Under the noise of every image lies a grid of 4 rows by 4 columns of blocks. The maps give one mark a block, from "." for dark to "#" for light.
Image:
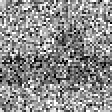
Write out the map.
# # # #
# # . #
. . . .
# # # #
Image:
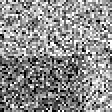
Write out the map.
# # # #
# # # #
. . . #
. . . #
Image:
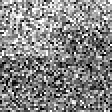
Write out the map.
# # # #
# # . .
. . . .
. . . .
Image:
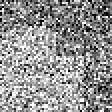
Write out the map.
. . . .
# # . .
# # # .
# # # .
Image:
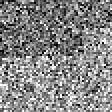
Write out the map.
. . . .
. . . #
# # # #
# # # #
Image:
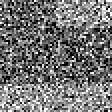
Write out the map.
. . # #
. . . .
. . . .
# # # #
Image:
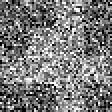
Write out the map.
. . # .
. # # .
# # # #
. . # .
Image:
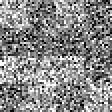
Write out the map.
# . # .
. . . .
# # # .
. # . #
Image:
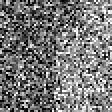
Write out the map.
. . . #
. . # #
. . # #
. . # #
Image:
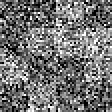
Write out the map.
. . # .
. # # #
# . . #
. # . .
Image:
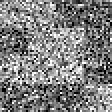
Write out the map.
# # . .
. # # .
# # # .
. . . #
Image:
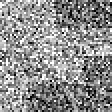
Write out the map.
# # . .
# # # #
# # # .
# . . .
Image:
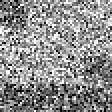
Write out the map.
. # # #
# # # #
# # # .
. . . .
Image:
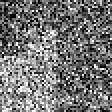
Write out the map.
. . . .
. # . .
# # . .
# # . .
